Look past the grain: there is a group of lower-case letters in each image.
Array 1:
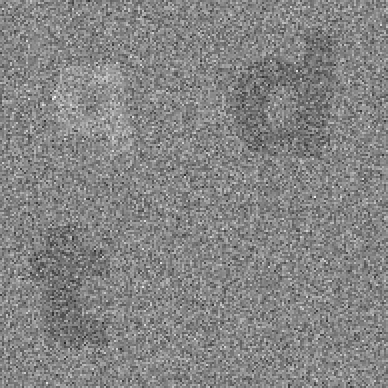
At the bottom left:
t
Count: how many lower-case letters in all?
3
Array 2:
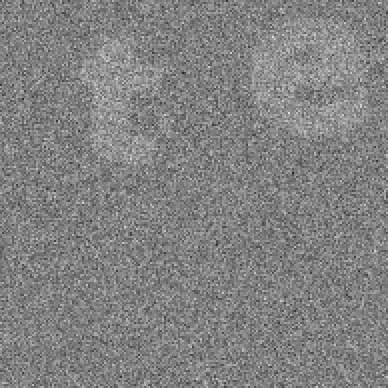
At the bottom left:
nothing
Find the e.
top right
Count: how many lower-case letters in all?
2
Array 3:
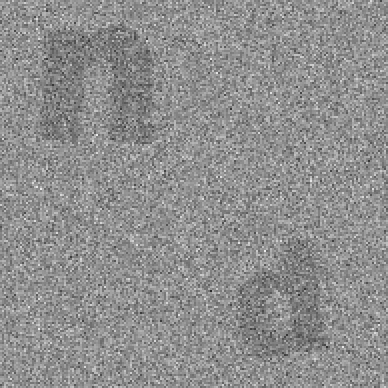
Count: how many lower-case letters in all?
2
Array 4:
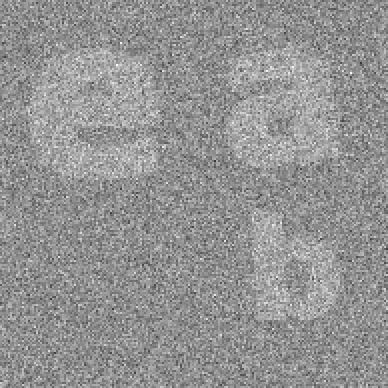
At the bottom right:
b
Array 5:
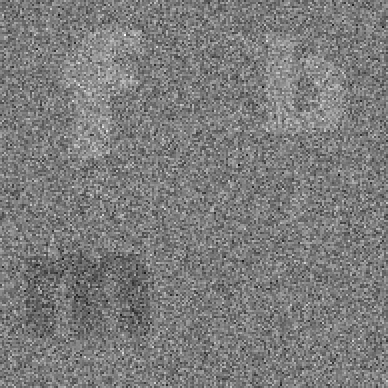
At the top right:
b
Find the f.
top left
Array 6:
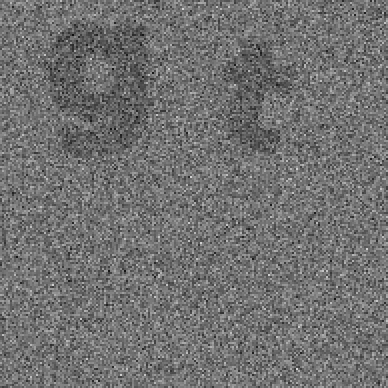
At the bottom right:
nothing
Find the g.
top left
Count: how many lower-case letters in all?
2
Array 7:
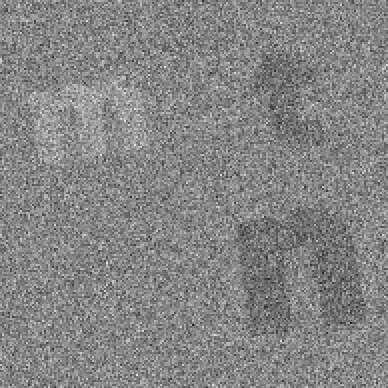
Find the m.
top left
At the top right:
t
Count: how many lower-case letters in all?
3
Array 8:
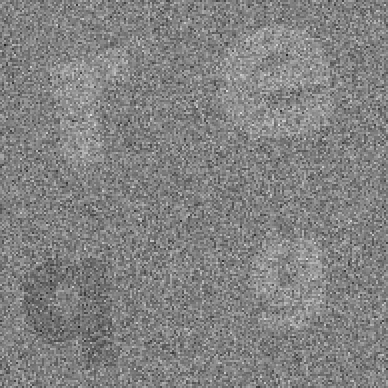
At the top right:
e
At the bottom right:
g
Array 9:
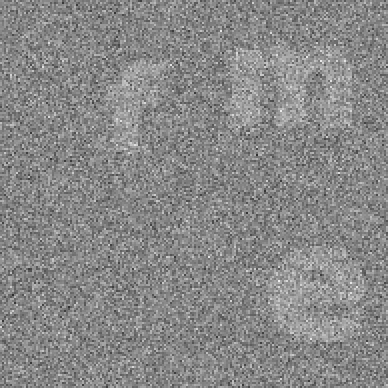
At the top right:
m
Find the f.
top left
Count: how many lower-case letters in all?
3
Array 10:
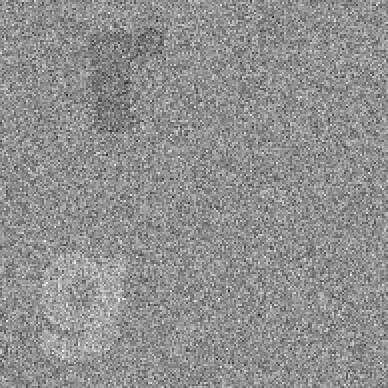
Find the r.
top left
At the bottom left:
g
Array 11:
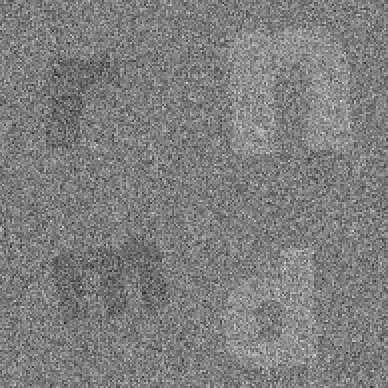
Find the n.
top right
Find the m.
bottom left
